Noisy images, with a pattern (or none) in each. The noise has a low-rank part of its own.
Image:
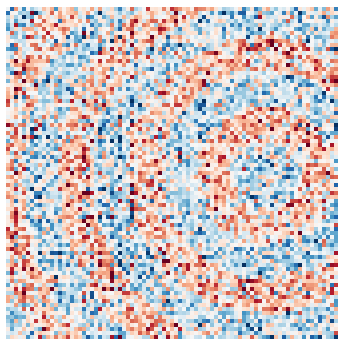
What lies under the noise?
rings round one point
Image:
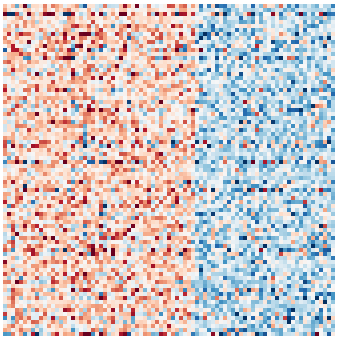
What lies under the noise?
a sharp edge
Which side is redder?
left
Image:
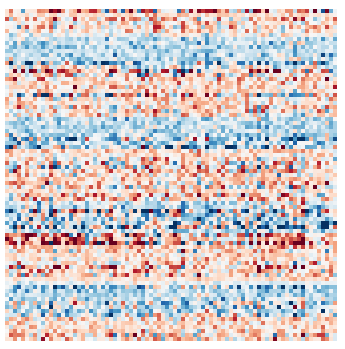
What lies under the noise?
horizontal stripes
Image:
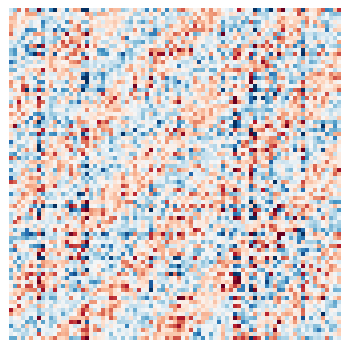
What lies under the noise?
diagonal stripes
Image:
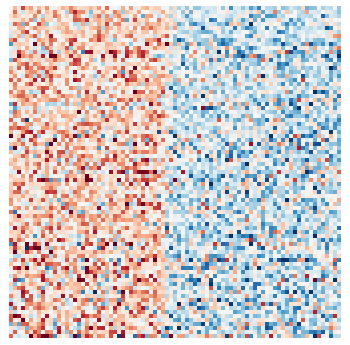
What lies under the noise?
a sharp edge
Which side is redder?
left
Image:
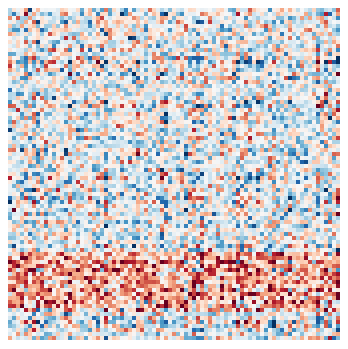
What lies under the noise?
one horizontal stripe
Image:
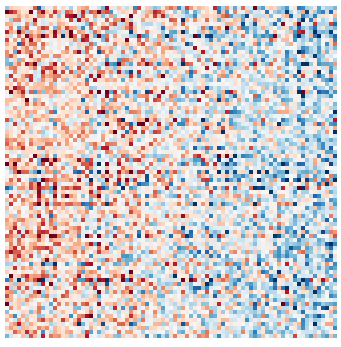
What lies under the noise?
a smooth slope
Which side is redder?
left
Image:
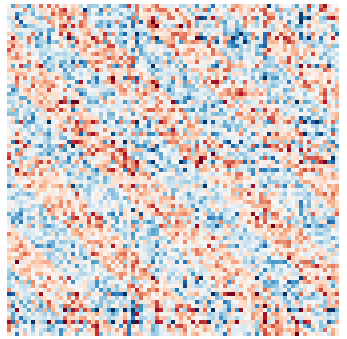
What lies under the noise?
diagonal stripes
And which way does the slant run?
top left to bottom right
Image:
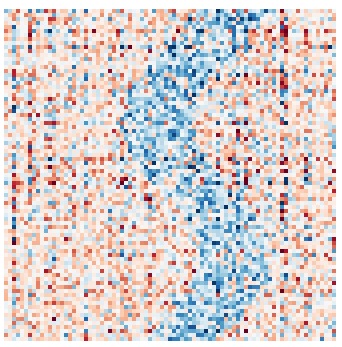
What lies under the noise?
a wavy band
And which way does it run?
top to bottom
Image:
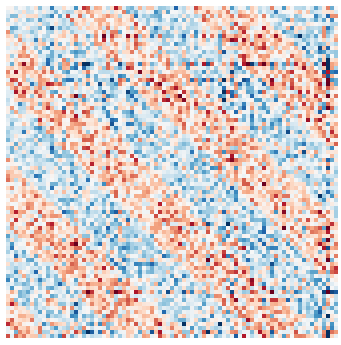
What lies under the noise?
diagonal stripes
